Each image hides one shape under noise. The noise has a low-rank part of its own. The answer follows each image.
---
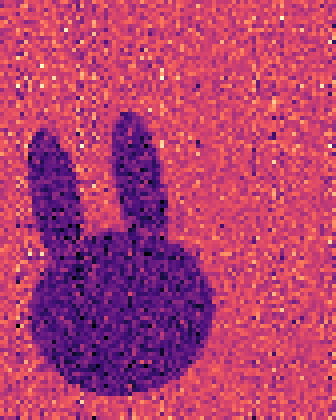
rabbit's head
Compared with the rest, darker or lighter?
darker
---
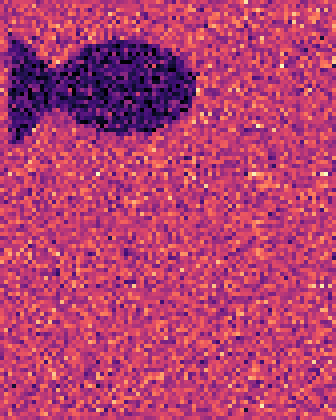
fish
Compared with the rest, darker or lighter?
darker
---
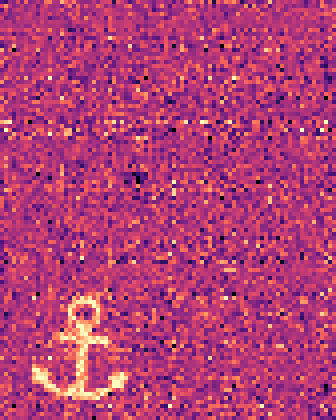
anchor
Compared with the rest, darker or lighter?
lighter
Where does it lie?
bottom left
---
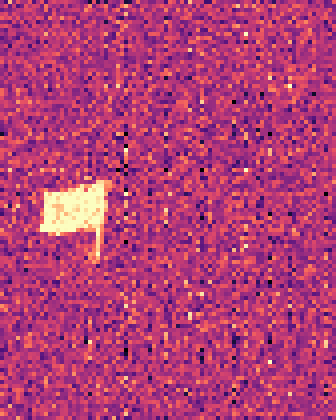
flag
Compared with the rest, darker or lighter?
lighter
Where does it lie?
middle left
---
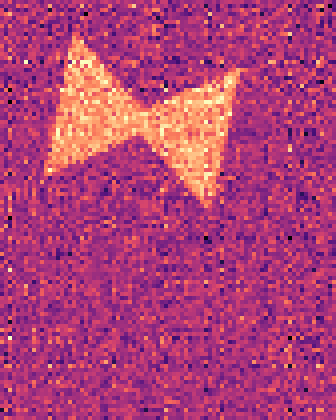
bow tie
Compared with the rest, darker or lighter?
lighter
